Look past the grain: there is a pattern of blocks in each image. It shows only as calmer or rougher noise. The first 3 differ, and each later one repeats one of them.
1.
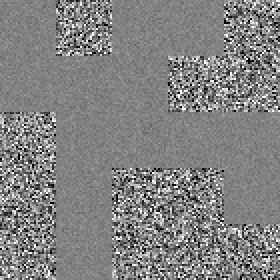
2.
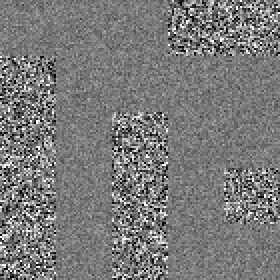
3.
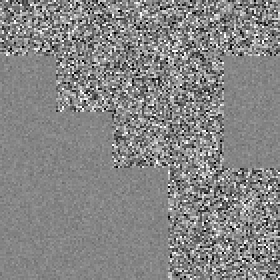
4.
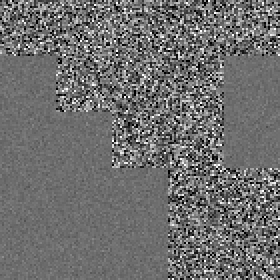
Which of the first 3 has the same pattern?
3
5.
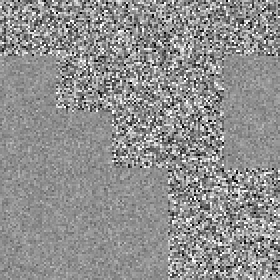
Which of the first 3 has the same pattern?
3
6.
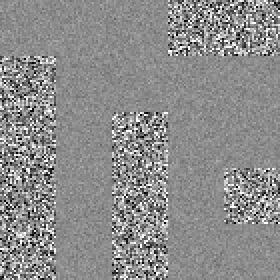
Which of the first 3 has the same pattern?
2
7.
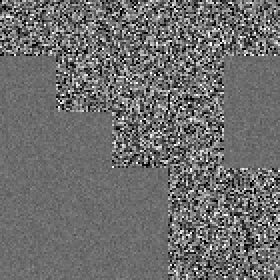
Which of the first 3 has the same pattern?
3
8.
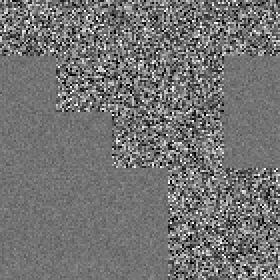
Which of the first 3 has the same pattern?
3
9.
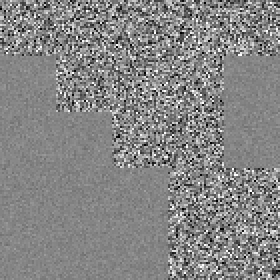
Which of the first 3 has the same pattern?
3
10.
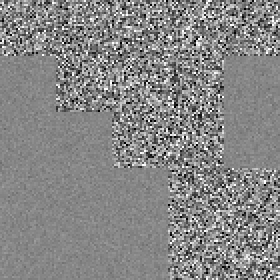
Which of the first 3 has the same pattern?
3
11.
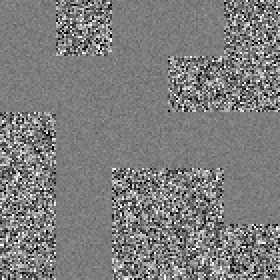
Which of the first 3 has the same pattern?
1
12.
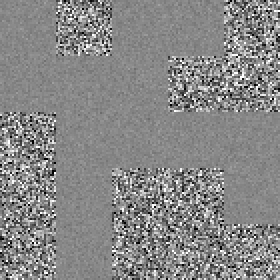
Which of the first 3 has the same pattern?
1
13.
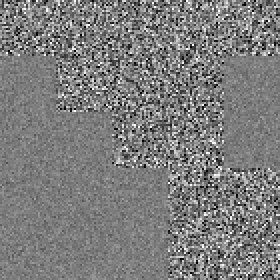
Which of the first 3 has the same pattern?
3
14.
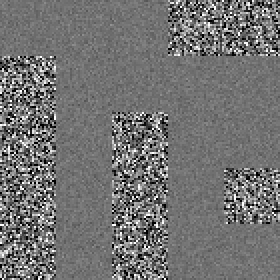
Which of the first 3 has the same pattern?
2
